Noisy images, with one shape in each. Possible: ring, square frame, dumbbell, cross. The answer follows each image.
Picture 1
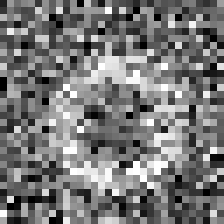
ring
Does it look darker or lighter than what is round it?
lighter
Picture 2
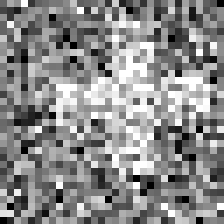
cross
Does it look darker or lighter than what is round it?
lighter
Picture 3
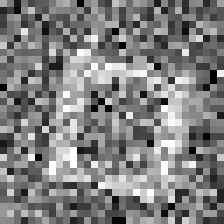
square frame
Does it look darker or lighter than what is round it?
lighter
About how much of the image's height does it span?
two thirds
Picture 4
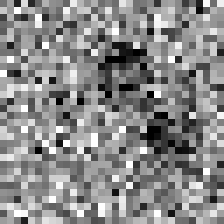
dumbbell
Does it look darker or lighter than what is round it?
darker
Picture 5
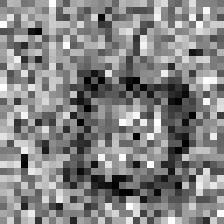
square frame
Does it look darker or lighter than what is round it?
darker
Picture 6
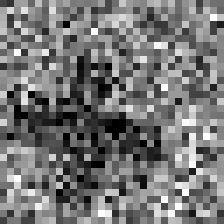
cross
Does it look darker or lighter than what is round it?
darker
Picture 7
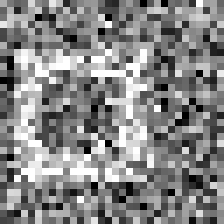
square frame
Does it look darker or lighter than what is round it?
lighter
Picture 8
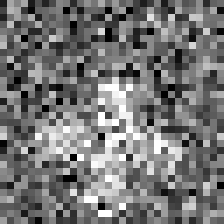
cross
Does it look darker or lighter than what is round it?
lighter
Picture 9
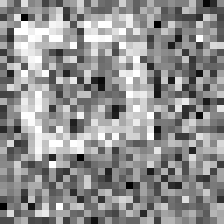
square frame
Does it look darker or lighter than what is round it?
lighter
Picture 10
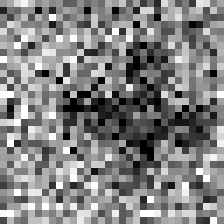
cross
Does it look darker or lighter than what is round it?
darker
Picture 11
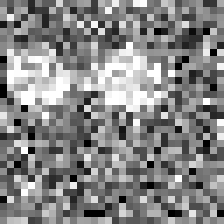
dumbbell
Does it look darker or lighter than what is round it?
lighter
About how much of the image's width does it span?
two thirds
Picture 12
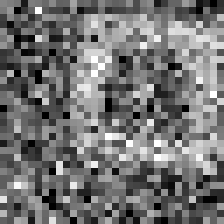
square frame
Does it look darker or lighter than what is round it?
lighter
